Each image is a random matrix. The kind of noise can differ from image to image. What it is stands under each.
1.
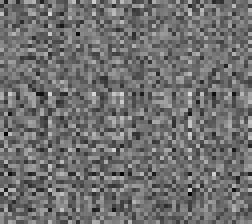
low rank plus noise
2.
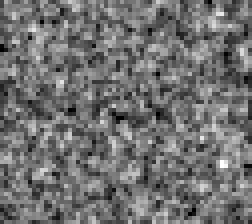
blotchy
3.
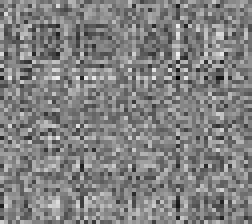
low rank plus noise
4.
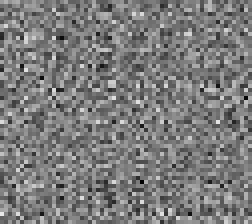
low rank plus noise
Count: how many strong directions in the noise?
three or four
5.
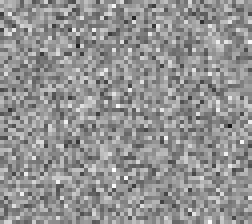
independent entries
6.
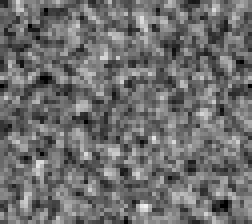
blotchy
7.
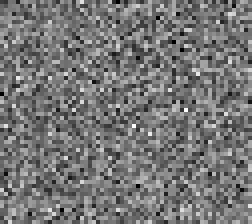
independent entries
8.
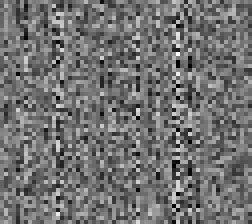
columns of uneven size
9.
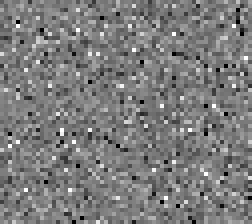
heavy tails
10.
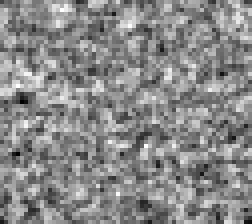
blotchy
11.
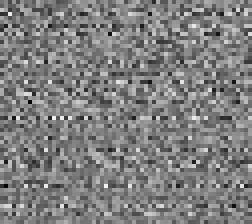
rows of uneven size
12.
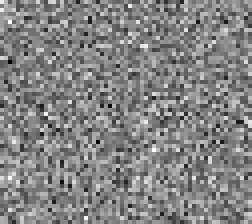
low rank plus noise
